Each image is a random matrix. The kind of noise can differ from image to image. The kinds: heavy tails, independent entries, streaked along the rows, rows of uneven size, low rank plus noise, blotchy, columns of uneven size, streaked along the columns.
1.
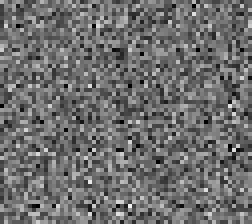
low rank plus noise
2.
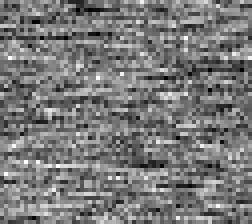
streaked along the rows
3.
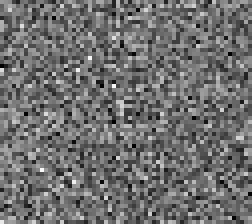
low rank plus noise
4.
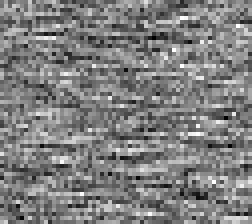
streaked along the rows
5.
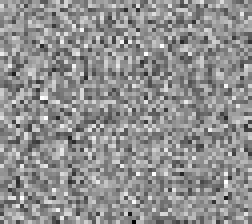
low rank plus noise
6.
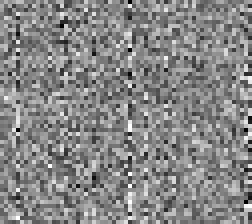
columns of uneven size
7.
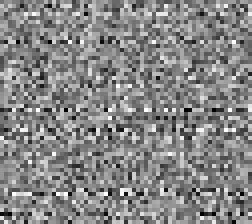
rows of uneven size
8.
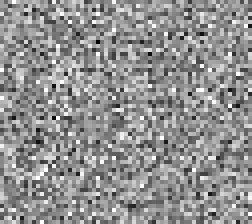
low rank plus noise
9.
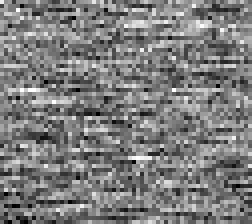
streaked along the rows
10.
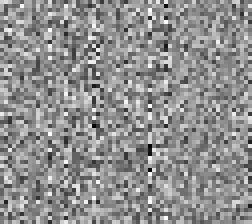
columns of uneven size
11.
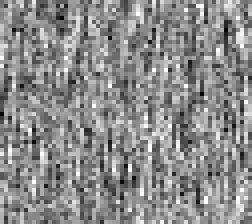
streaked along the columns
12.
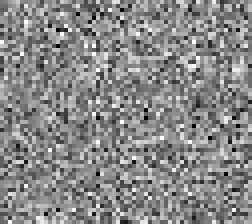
low rank plus noise
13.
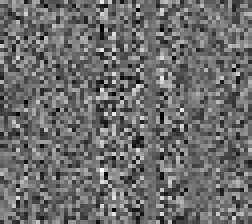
columns of uneven size
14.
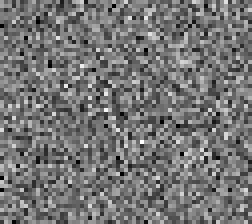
independent entries
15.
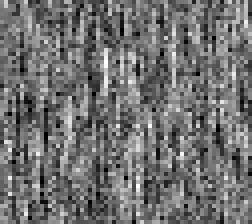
streaked along the columns
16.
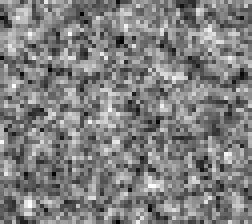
blotchy
